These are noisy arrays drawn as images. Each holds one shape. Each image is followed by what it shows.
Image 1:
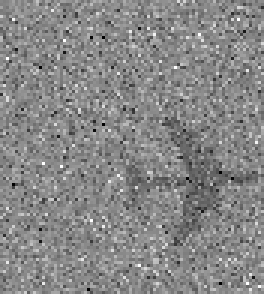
airplane
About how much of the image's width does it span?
half
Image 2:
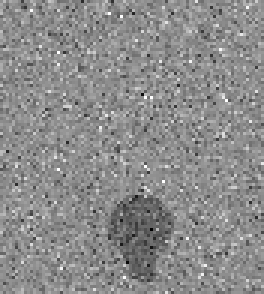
light bulb
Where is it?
bottom middle
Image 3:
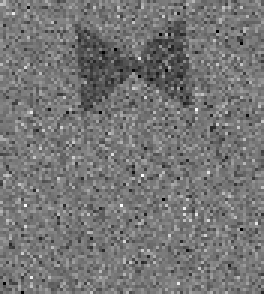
bow tie
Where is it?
top middle
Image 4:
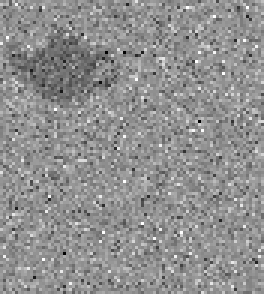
teapot
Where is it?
top left
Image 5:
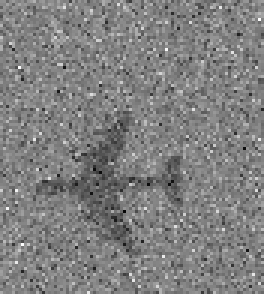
airplane
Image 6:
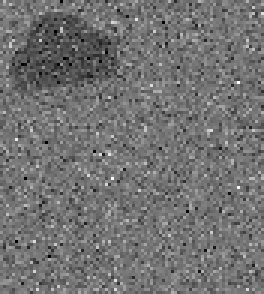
cloud
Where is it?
top left
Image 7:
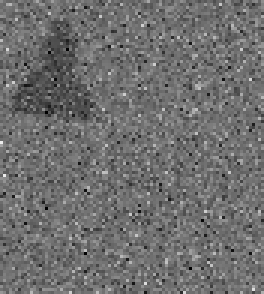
chess pawn
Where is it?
top left
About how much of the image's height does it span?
a third
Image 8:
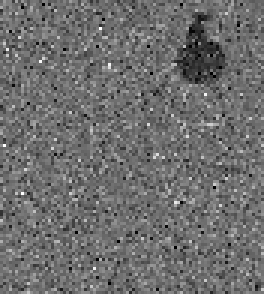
pear
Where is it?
top right
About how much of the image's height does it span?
a quarter
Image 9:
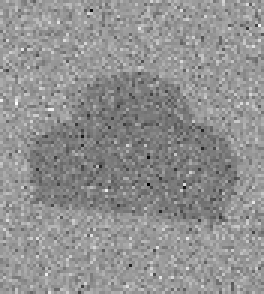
cloud
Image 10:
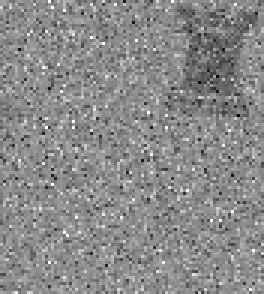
chess rook
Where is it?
top right
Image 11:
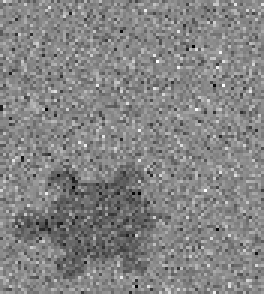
turtle
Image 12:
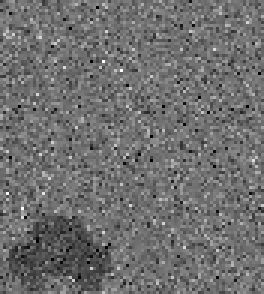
car
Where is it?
bottom left
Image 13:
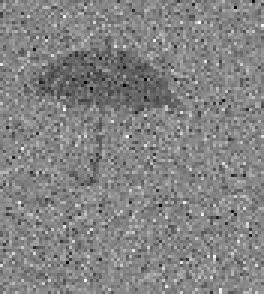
umbrella
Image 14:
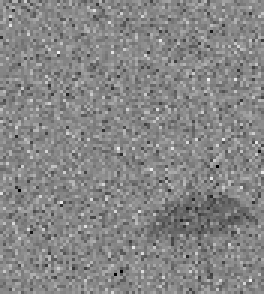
umbrella
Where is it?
bottom right
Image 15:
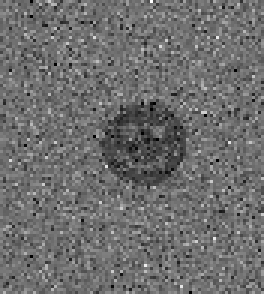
smiling face
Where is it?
centre
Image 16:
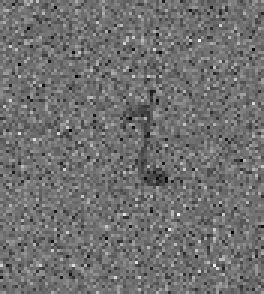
musical note
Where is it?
centre
